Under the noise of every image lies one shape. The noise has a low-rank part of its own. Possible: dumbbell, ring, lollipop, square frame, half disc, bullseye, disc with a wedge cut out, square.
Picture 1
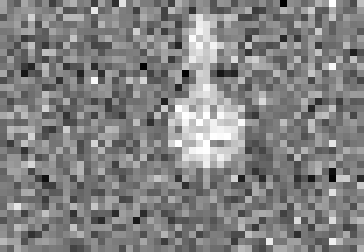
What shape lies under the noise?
lollipop
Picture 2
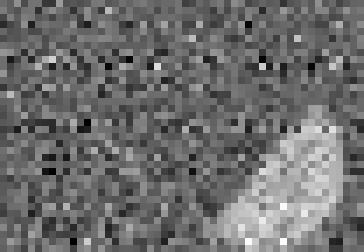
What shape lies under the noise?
half disc
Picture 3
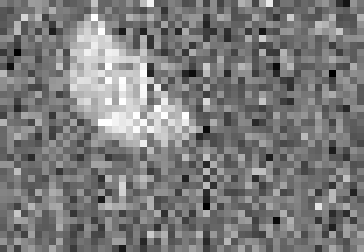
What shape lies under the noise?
half disc
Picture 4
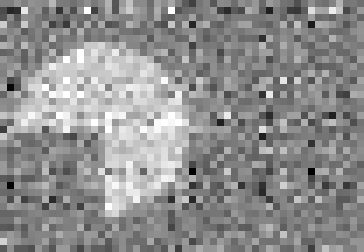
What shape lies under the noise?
disc with a wedge cut out
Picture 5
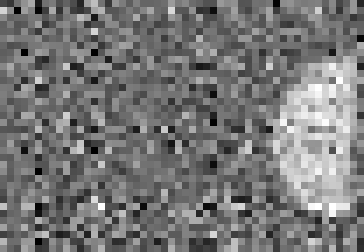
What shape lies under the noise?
half disc
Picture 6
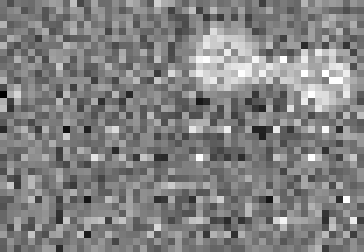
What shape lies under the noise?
dumbbell
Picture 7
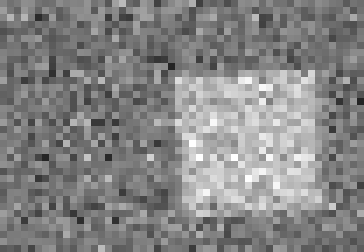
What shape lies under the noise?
square
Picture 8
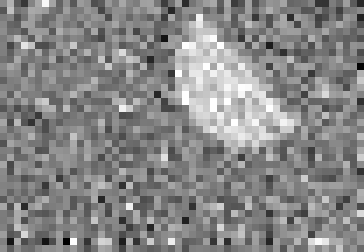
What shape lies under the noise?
half disc
